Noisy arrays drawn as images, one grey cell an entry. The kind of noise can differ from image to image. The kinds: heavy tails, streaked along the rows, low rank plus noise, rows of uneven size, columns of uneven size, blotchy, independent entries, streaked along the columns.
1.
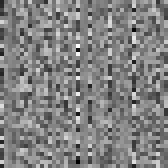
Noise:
columns of uneven size
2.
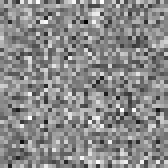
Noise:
low rank plus noise
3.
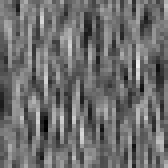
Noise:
streaked along the columns
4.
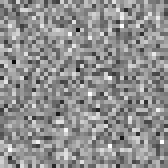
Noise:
independent entries
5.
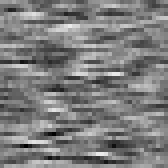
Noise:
streaked along the rows
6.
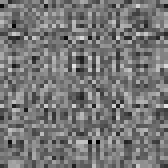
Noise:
low rank plus noise
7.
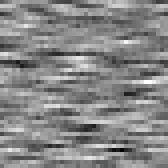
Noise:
streaked along the rows
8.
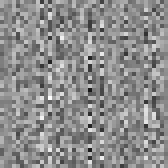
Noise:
columns of uneven size
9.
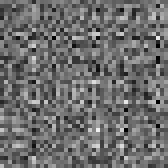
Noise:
low rank plus noise
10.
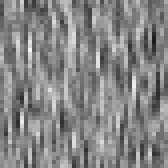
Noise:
streaked along the columns
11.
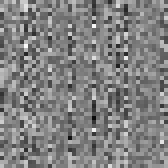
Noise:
columns of uneven size
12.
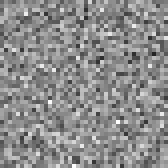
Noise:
independent entries
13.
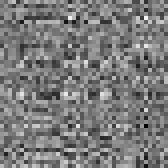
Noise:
low rank plus noise
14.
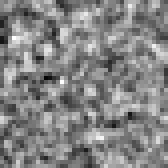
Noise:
blotchy
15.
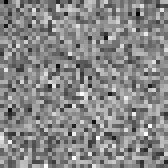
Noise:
independent entries
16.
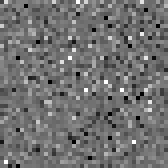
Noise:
heavy tails
